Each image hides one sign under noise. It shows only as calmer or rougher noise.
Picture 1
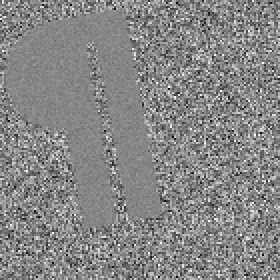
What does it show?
calm pilcrow
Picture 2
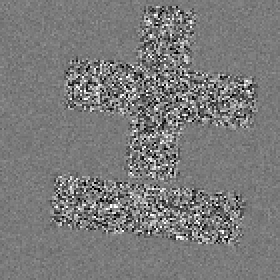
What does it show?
rough plus-minus sign
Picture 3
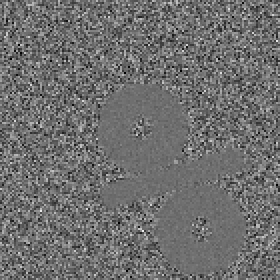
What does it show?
calm percent sign
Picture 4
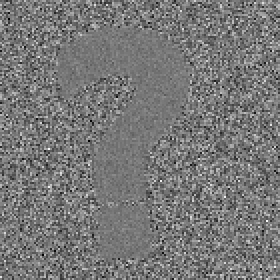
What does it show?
calm question mark
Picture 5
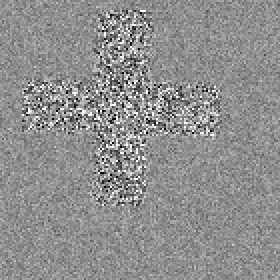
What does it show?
rough plus sign
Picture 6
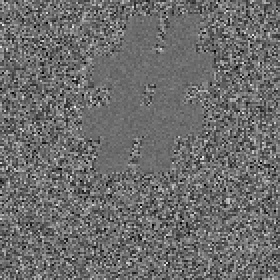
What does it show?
calm hash sign
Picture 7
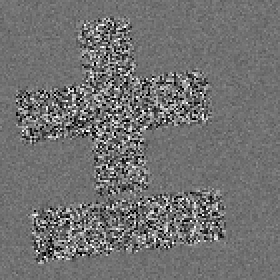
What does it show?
rough plus-minus sign
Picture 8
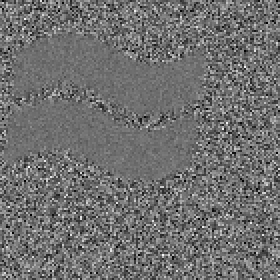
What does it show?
calm approximately sign
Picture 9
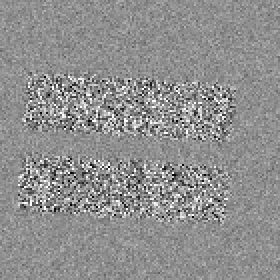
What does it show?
rough equals sign
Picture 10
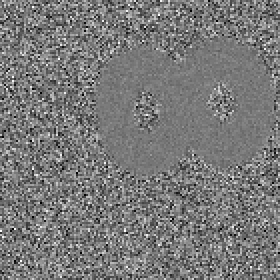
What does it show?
calm infinity sign
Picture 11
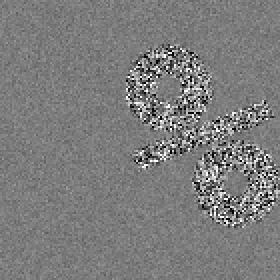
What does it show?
rough percent sign
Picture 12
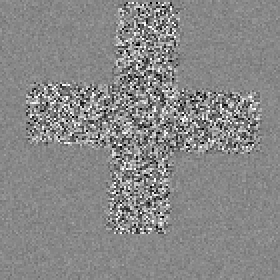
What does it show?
rough plus sign
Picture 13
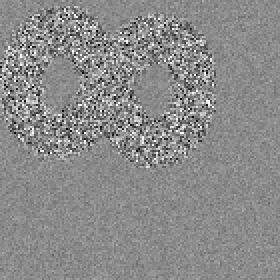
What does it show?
rough infinity sign
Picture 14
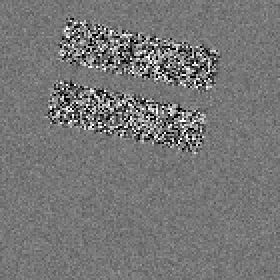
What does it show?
rough equals sign
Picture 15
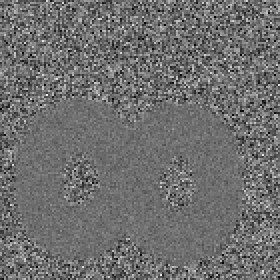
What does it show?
calm infinity sign
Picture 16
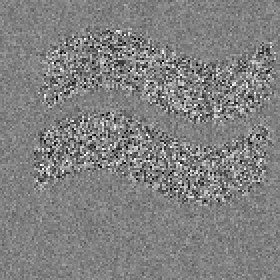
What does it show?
rough approximately sign
